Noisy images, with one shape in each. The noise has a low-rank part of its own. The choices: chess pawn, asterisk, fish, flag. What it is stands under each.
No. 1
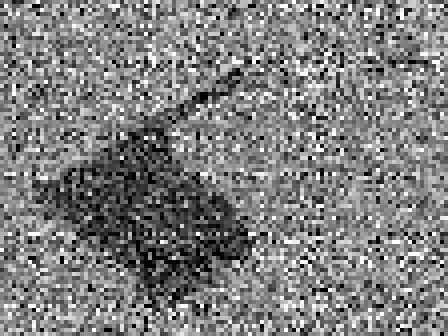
flag
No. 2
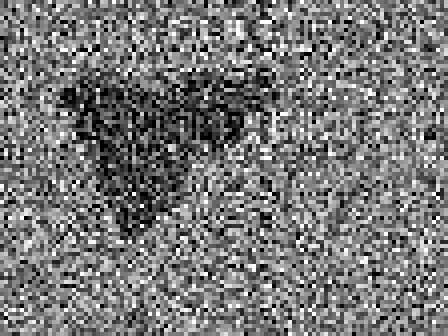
chess pawn
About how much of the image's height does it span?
half
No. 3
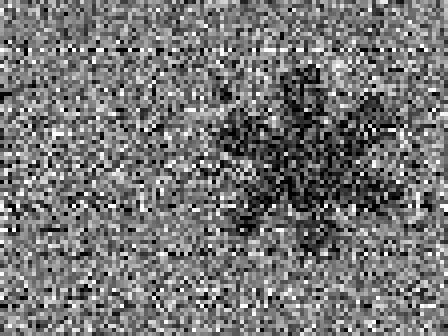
asterisk
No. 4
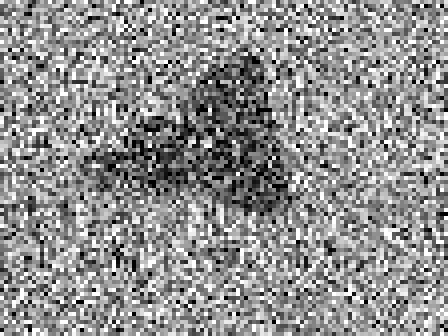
chess pawn
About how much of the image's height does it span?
half
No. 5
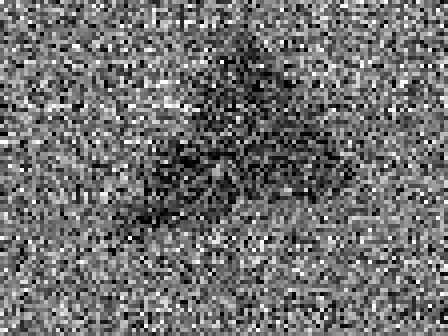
chess pawn
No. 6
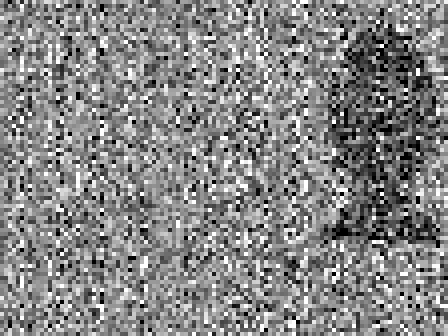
fish
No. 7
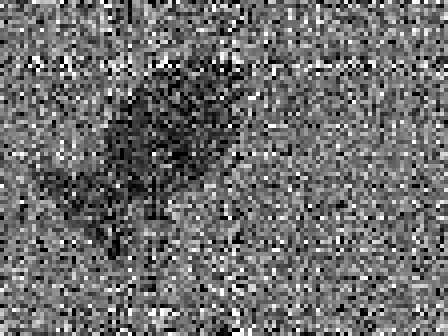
fish
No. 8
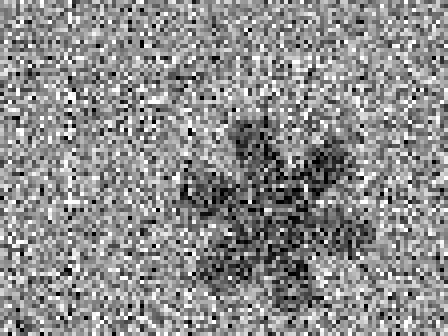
asterisk
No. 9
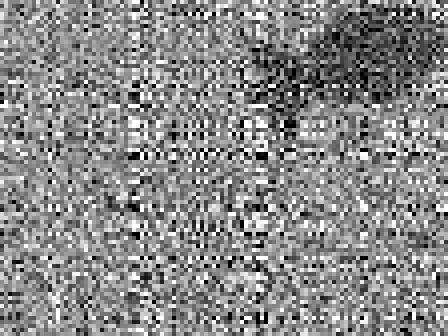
fish
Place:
top right
